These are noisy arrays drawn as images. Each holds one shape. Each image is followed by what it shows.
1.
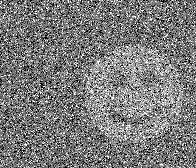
smiling face
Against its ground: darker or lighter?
lighter
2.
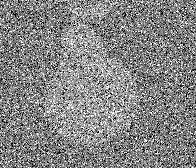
pear
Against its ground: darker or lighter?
lighter
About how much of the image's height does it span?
nearly all
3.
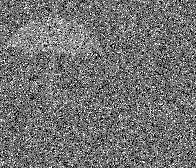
umbrella
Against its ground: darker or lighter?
lighter
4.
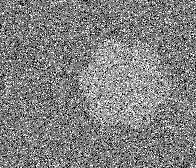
flower
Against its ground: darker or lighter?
lighter
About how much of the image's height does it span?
half
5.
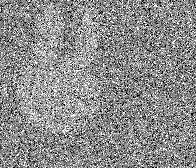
rabbit's head
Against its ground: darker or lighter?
lighter
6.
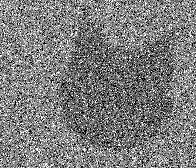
cat's head
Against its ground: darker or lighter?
darker
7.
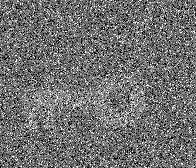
key
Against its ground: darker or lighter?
lighter
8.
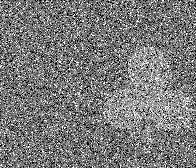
club
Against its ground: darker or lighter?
lighter
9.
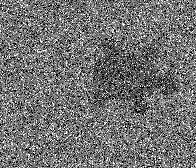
turtle
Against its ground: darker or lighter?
darker
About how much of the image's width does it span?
half
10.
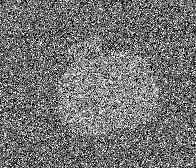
apple
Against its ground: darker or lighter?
lighter
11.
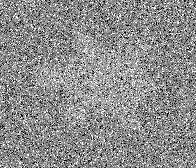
turtle
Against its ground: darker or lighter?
lighter
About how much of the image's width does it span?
two thirds
